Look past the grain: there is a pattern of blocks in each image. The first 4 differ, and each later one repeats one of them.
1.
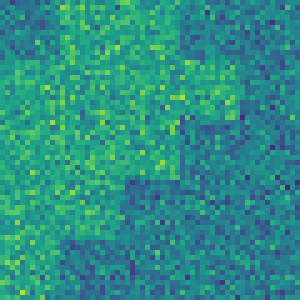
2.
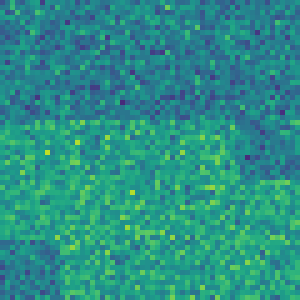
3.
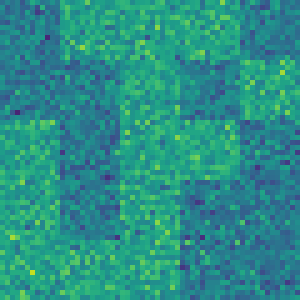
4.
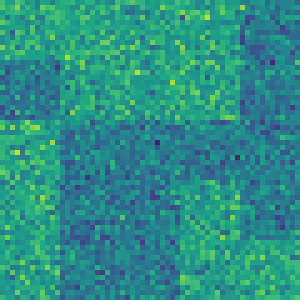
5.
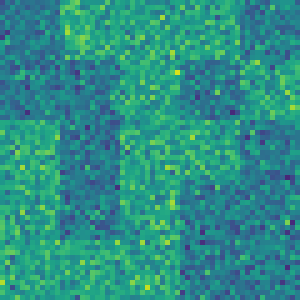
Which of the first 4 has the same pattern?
3
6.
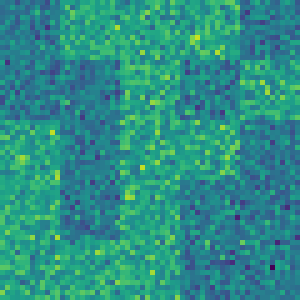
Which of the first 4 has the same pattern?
3
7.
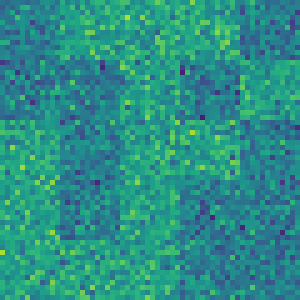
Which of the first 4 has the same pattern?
3
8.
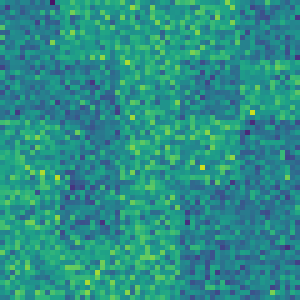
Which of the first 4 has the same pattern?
3
